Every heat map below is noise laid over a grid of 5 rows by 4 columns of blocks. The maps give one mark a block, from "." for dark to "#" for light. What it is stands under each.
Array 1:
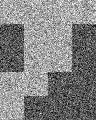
# # # #
. # # .
. # # .
# # . .
# . . .
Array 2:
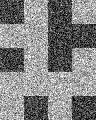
. # . #
# # . .
. # . #
# # # #
# . # .
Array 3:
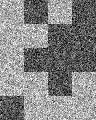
# . # .
# # . .
# . . .
# # . #
. # # #
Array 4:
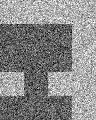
# # # #
. . . #
. . . #
# . # #
. . . #
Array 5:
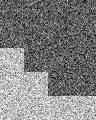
. . . .
. . . .
# . . .
# # . .
# # # #
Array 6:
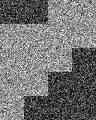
. . # #
# # # #
# # # .
# # . .
# . . .
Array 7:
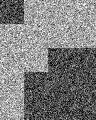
. # # #
# # # #
# # . .
# . . .
# . . .
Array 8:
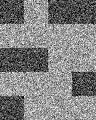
. # . .
# # # #
. . # #
# # # .
. # # #
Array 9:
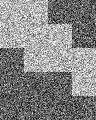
# # . .
# # # .
. # # #
. . . #
. . . .
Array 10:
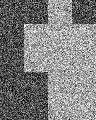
. . # .
. # # #
. # # #
. . # #
. . # #
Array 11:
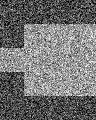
. . . .
. # # #
# # # #
. # # #
. . . .
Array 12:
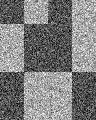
. # . #
# . . #
# . . #
. # # .
. # # .
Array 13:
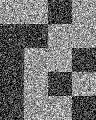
# # . #
. . # #
. # # .
. # . #
. # # .
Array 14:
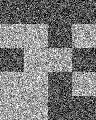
. . . .
# # . #
. # # .
# # . #
# # . .
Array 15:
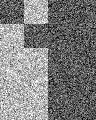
. # . .
# . . .
# # . .
# # . .
# # . .
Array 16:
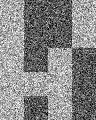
# . . #
# . . #
# . # .
# # # .
# . # .
